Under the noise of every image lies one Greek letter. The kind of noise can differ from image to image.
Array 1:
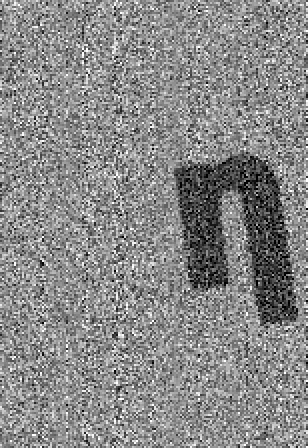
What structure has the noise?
columns of uneven size
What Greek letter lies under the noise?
eta
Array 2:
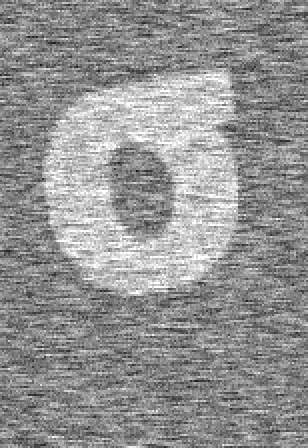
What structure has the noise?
streaked along the rows
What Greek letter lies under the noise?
sigma
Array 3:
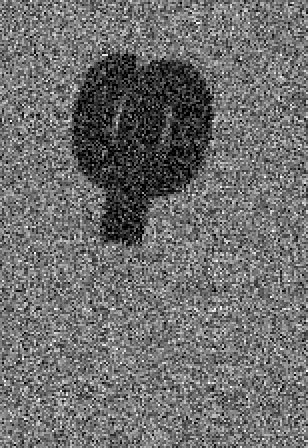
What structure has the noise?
low rank plus noise
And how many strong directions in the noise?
two
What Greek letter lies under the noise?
phi
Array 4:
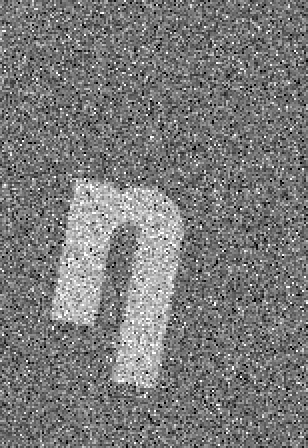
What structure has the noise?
heavy tails
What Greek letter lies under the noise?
eta
